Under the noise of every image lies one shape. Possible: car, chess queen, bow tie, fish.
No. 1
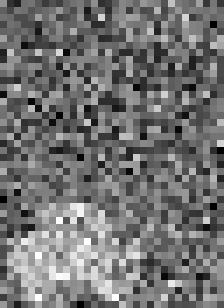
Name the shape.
car
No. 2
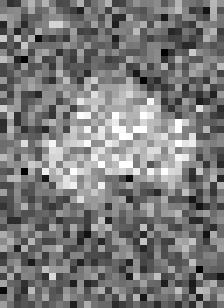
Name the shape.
car
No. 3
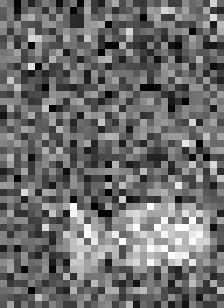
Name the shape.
fish
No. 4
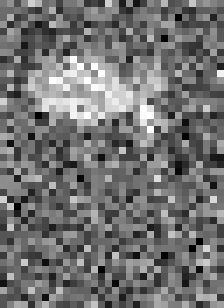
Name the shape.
fish
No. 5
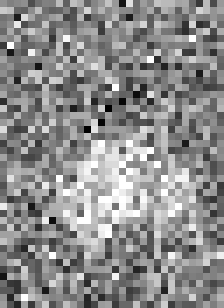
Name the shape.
car
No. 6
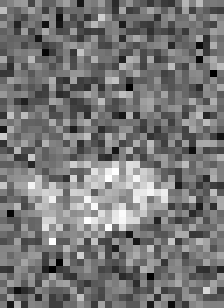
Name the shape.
fish
